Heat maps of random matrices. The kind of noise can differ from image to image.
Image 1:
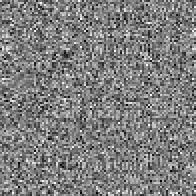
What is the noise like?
low rank plus noise
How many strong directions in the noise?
five to eight
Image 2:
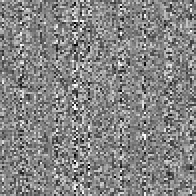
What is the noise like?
columns of uneven size
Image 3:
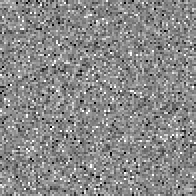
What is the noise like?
heavy tails
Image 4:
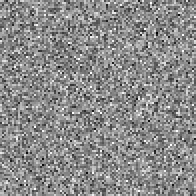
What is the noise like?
independent entries
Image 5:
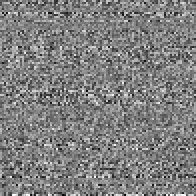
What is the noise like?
rows of uneven size
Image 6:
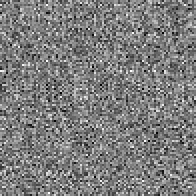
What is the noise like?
low rank plus noise
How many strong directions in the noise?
two
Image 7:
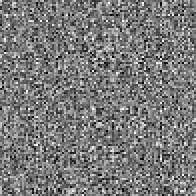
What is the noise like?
low rank plus noise
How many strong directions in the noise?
three or four
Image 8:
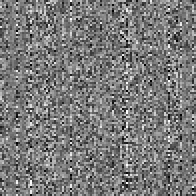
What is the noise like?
columns of uneven size
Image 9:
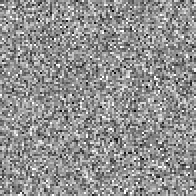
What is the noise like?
independent entries
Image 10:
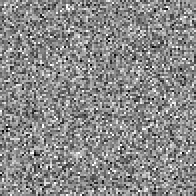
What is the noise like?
independent entries
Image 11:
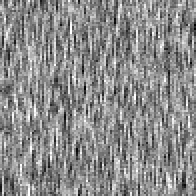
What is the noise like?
streaked along the columns
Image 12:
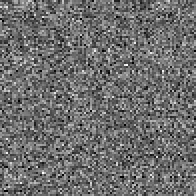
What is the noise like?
low rank plus noise
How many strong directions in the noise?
five to eight
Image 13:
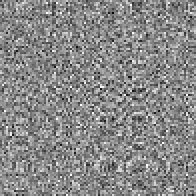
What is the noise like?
low rank plus noise
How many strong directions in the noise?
one
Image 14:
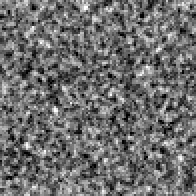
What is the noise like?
blotchy
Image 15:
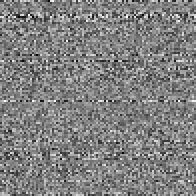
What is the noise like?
rows of uneven size
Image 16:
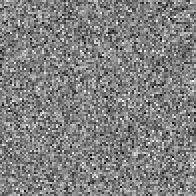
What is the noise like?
independent entries
